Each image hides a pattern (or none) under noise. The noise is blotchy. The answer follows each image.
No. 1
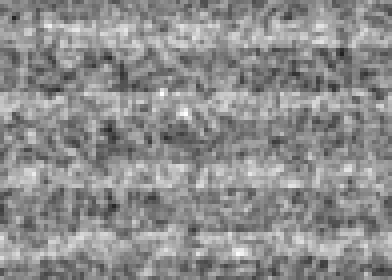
horizontal stripes
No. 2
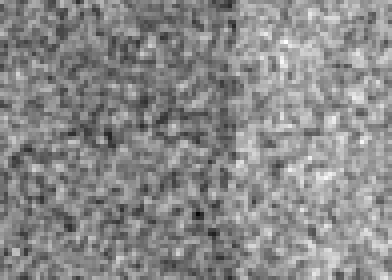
a sharp edge
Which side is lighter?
right
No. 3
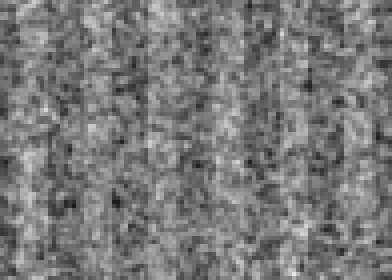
vertical stripes
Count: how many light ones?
6
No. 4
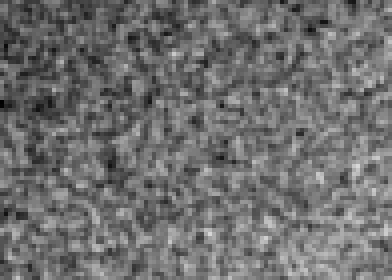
a smooth slope
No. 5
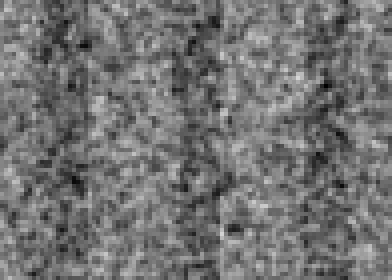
vertical stripes
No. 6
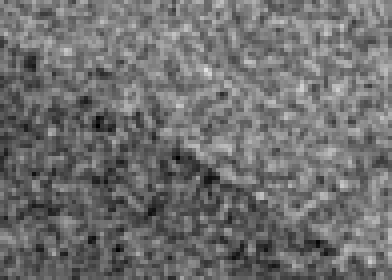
a sharp edge
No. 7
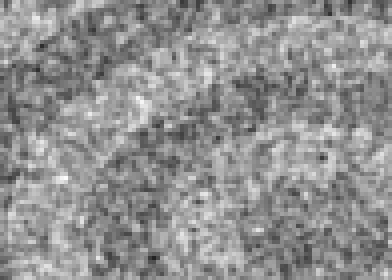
rings round one point
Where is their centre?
bottom right
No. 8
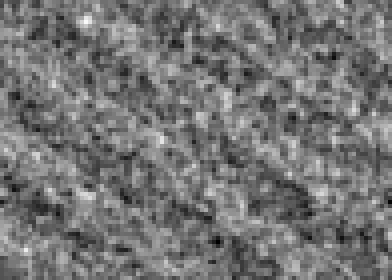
diagonal stripes
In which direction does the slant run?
top left to bottom right
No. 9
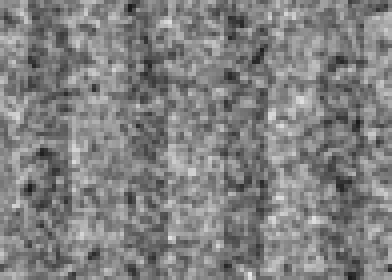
vertical stripes
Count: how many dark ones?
4
